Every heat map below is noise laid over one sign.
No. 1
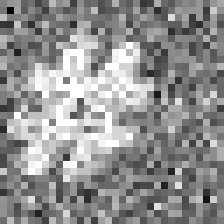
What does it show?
light hash sign
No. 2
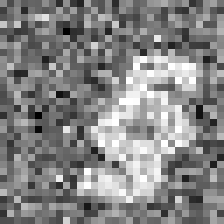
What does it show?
light section sign
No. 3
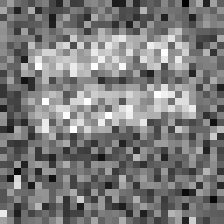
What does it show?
light equals sign
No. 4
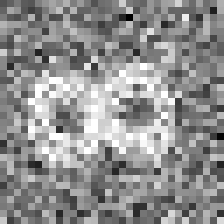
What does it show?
light infinity sign
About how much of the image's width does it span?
two thirds
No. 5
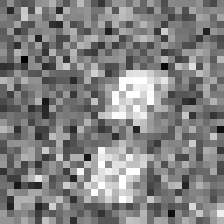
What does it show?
light colon
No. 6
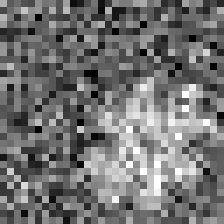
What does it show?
light hash sign
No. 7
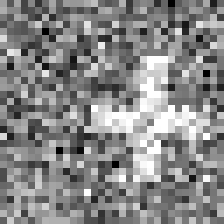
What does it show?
light plus sign
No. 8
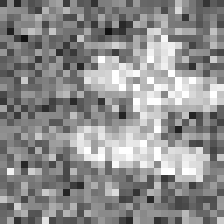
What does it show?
light plus-minus sign
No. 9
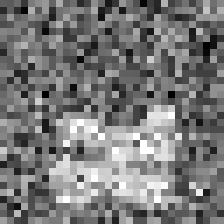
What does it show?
light not-equal sign
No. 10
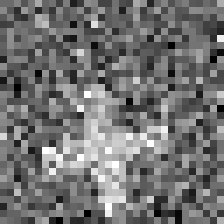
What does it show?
light plus sign
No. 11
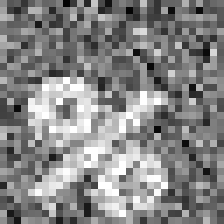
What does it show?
light percent sign
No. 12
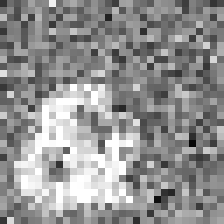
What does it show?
light ampersand
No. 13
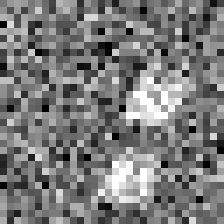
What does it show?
light colon
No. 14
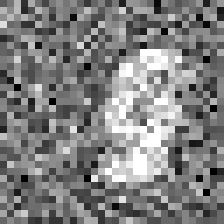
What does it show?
light section sign
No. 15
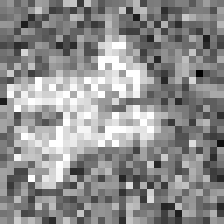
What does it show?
light not-equal sign
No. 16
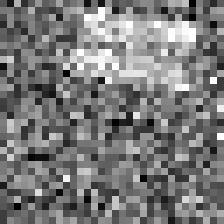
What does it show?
light equals sign
